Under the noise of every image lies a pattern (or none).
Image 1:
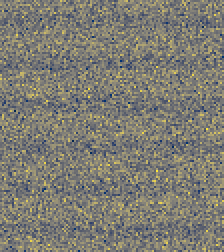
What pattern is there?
horizontal stripes
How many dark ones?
6
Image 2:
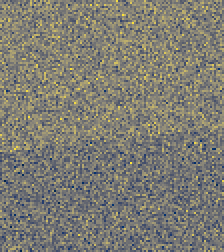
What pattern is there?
a sharp edge
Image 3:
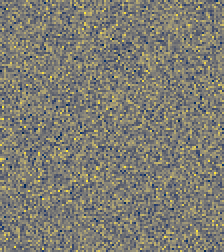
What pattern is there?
only noise
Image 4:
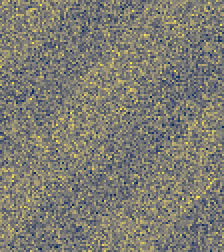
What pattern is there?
diagonal stripes
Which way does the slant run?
bottom left to top right
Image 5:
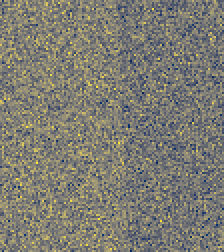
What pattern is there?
a sharp edge
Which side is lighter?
left
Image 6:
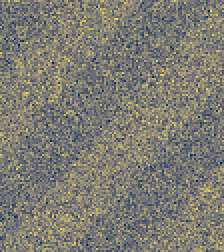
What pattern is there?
diagonal stripes
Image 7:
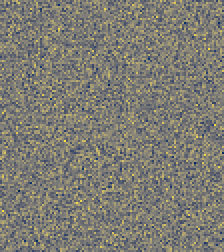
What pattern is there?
only noise
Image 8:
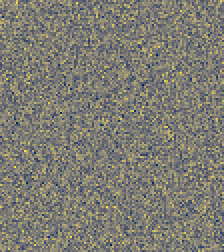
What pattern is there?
only noise
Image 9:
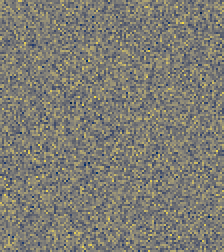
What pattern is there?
only noise
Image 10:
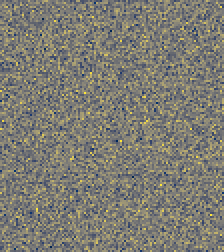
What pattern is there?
only noise
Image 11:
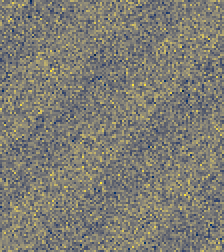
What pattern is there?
diagonal stripes
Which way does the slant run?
bottom left to top right
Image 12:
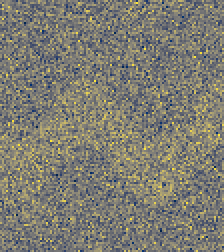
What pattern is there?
a wavy band
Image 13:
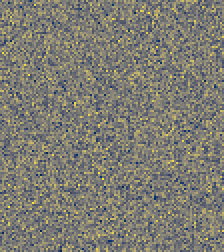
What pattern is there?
only noise
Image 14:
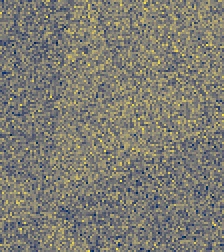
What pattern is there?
spokes from one point
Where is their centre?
bottom left
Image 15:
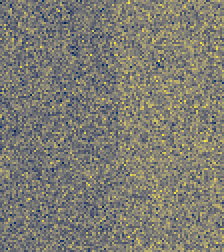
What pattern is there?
a sharp edge
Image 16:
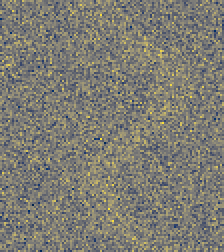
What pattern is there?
a wavy band
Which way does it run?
top to bottom
